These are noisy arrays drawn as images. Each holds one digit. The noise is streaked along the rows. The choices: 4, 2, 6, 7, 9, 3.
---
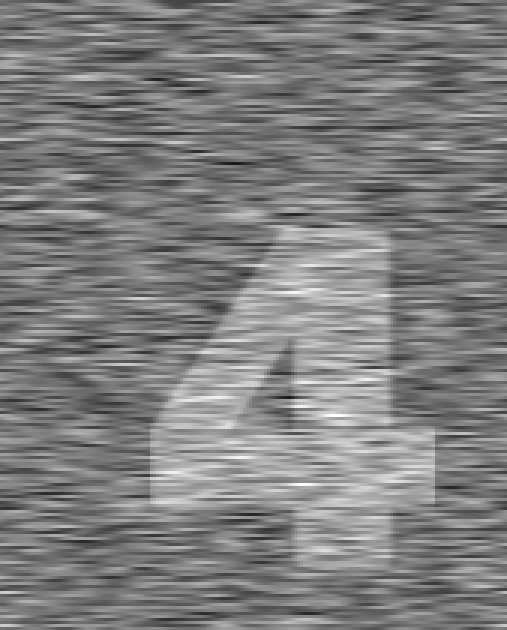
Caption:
light 4
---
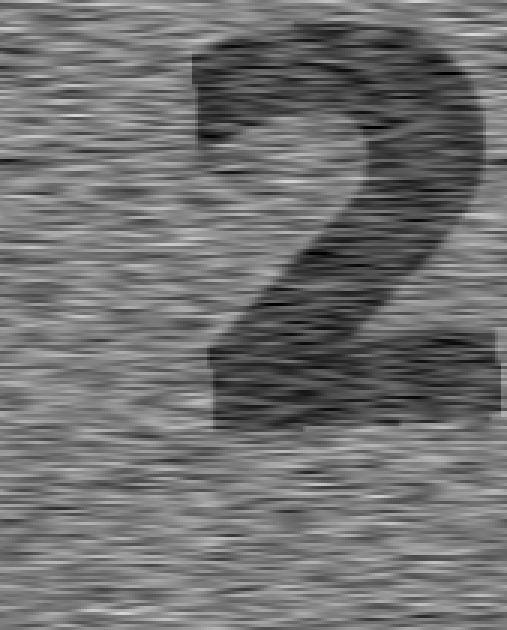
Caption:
dark 2
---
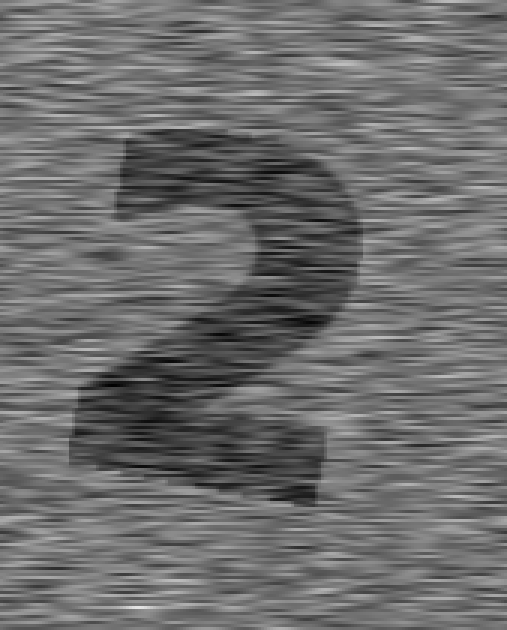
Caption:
dark 2
